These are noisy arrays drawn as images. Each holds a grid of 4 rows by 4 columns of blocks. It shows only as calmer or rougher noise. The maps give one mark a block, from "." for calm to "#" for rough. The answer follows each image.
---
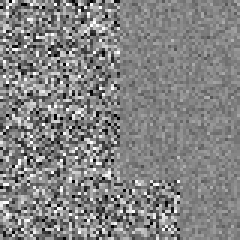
# # . .
# # . .
# # . .
# # # .
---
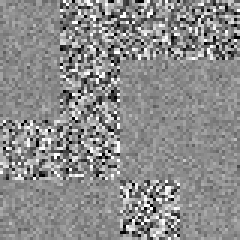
. # # #
. # . .
# # . .
. . # .
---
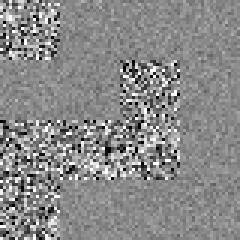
# . . .
. . # .
# # # .
# . . .
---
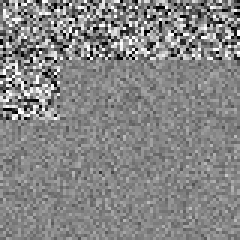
# # # #
# . . .
. . . .
. . . .
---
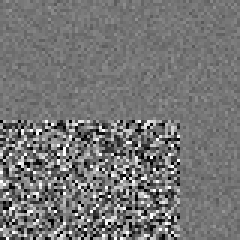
. . . .
. . . .
# # # .
# # # .
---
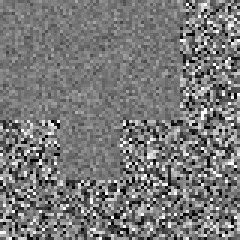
. . . #
. . . #
# . # #
# # # #
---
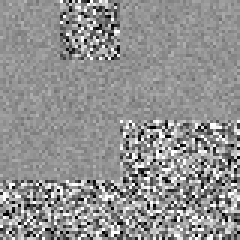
. # . .
. . . .
. . # #
# # # #
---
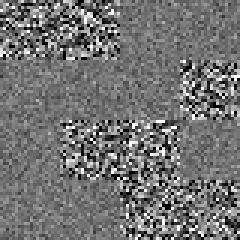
# # . .
. . . #
. # # .
. . # #
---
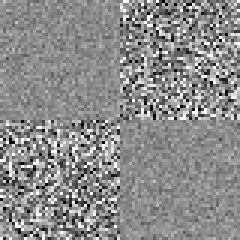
. . # #
. . # #
# # . .
# # . .
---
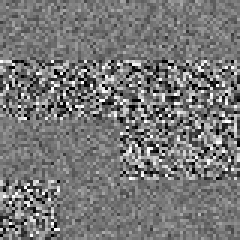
. . . .
# # # #
. . # #
# . . .
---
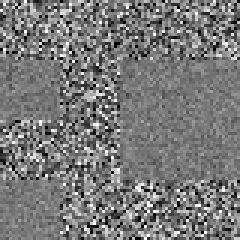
# # # #
. # . .
# # . .
. # # #
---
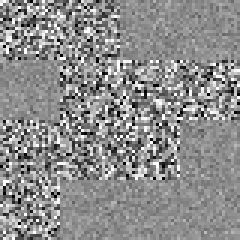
# # . .
. # # #
# # # .
# . . .
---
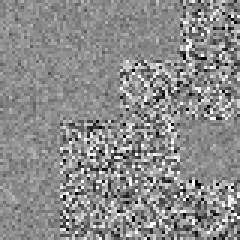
. . . #
. . # #
. # # .
. # # #
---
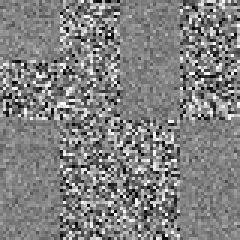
. # . #
# # . #
. # # .
. # # .
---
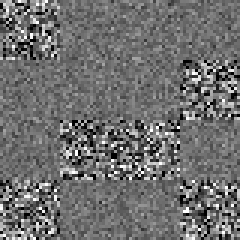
# . . .
. . . #
. # # .
# . . #
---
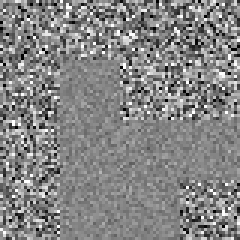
# # # #
# . # #
# . . .
# . . #
